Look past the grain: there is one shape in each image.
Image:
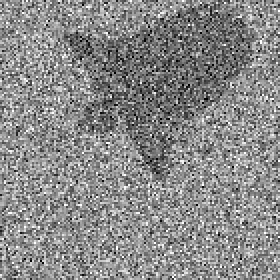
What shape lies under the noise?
bell
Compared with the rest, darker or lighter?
darker
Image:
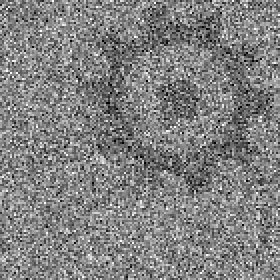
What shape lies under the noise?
gear
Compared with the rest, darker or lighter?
darker
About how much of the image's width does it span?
two thirds
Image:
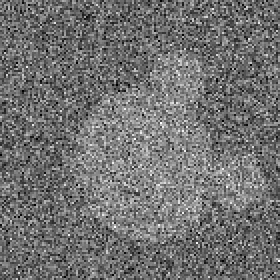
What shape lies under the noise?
bear's head
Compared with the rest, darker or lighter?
lighter
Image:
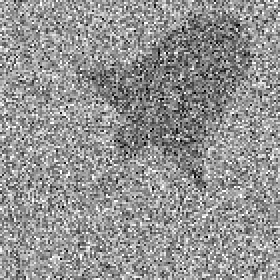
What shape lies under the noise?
bell
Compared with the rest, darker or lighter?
darker
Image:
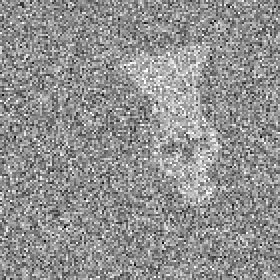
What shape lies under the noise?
chess bishop
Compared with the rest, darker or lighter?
lighter
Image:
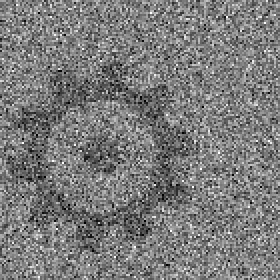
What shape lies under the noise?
gear
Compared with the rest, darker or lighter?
darker
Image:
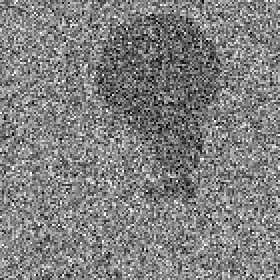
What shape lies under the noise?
pear
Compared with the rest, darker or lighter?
darker
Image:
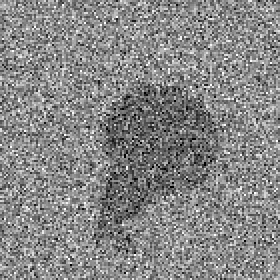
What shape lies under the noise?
pear
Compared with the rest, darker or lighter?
darker
